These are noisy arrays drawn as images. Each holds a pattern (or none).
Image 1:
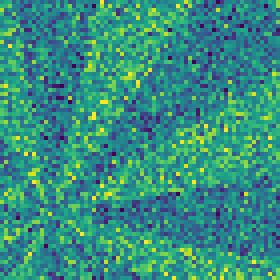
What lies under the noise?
spokes from one point
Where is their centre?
bottom left
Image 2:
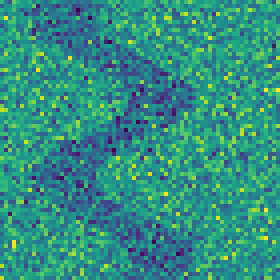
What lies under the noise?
a wavy band
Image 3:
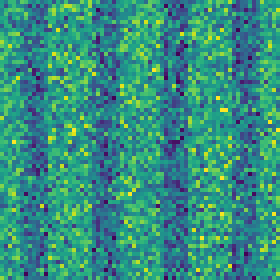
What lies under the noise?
vertical stripes
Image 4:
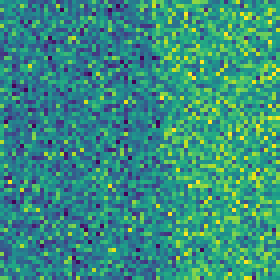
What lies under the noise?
a sharp edge
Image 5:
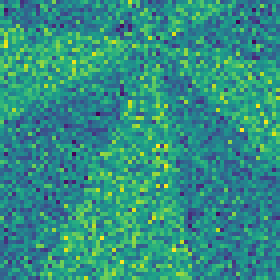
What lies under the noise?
spokes from one point
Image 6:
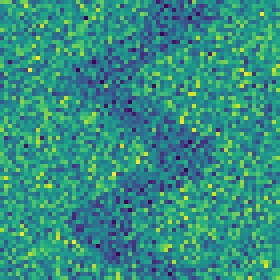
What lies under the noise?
a wavy band
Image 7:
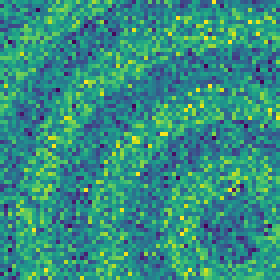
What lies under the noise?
rings round one point
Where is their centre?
bottom right
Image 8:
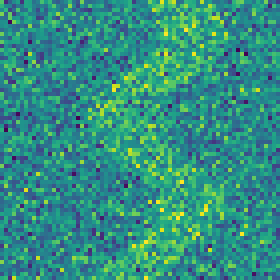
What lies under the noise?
a wavy band
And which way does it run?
top to bottom
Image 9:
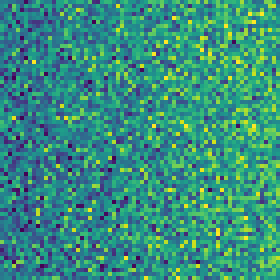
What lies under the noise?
a smooth slope
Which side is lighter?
right
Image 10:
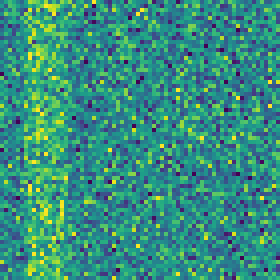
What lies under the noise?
one vertical stripe
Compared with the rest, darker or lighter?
lighter
